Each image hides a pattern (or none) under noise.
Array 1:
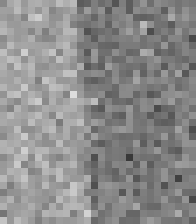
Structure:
a sharp edge
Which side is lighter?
left
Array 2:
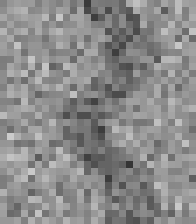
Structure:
a wavy band
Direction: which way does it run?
top to bottom
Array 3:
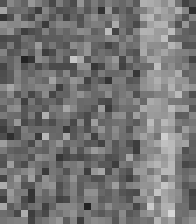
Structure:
one vertical stripe
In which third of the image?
right
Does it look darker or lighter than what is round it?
lighter
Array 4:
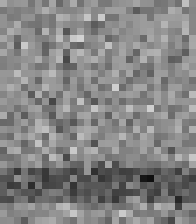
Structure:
one horizontal stripe
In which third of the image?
bottom
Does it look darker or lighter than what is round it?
darker
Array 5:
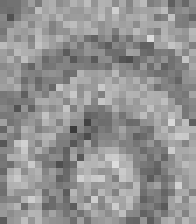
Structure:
rings round one point
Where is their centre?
bottom middle
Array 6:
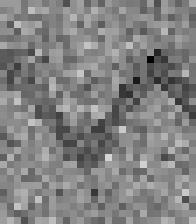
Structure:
a wavy band
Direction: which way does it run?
left to right
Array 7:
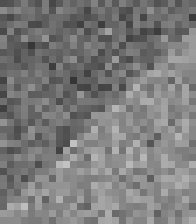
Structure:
a sharp edge
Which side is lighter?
bottom right
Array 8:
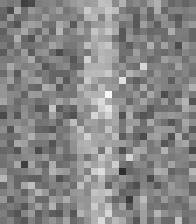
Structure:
one vertical stripe
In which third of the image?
middle
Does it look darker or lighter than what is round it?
lighter
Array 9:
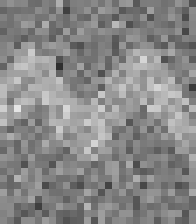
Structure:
a wavy band
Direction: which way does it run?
left to right
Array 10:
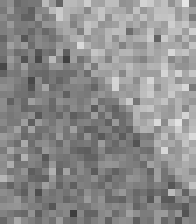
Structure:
a sharp edge
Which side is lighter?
top right
